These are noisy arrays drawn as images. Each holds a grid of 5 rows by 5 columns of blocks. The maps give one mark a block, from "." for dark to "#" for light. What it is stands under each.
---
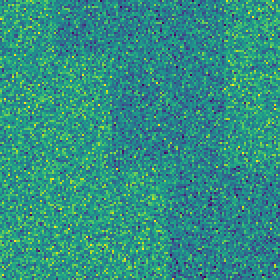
#...#
##..#
##..#
###..
###..
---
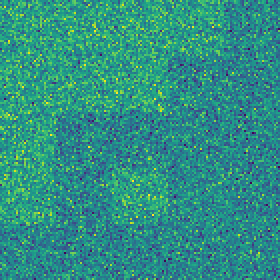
####.
###..
#....
#.#..
.....
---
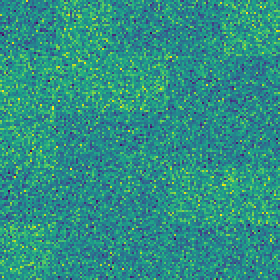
.#..#
###..
#....
...##
#....
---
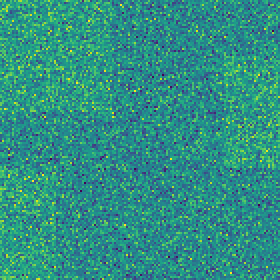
##...
##..#
....#
#....
#....
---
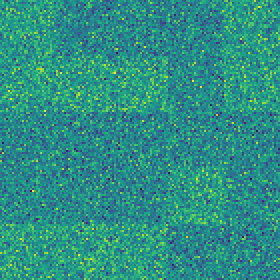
#...#
###.#
.....
...#.
###..
